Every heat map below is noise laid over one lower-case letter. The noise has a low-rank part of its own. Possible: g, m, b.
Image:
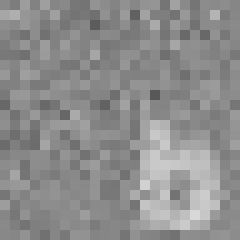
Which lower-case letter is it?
b
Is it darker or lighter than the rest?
lighter
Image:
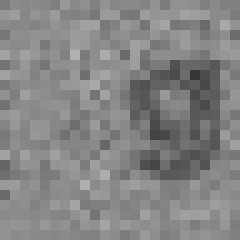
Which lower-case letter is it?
g
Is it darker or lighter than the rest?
darker
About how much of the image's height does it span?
half
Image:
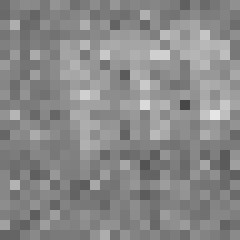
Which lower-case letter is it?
m
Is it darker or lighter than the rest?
lighter
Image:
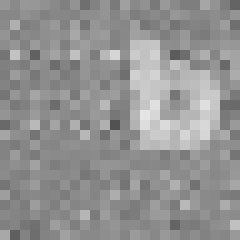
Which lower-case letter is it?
b
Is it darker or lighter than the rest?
lighter
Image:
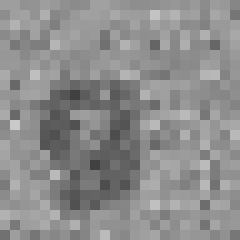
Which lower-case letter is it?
g
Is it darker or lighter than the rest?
darker
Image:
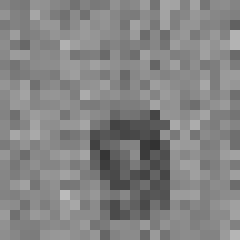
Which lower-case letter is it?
g
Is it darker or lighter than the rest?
darker
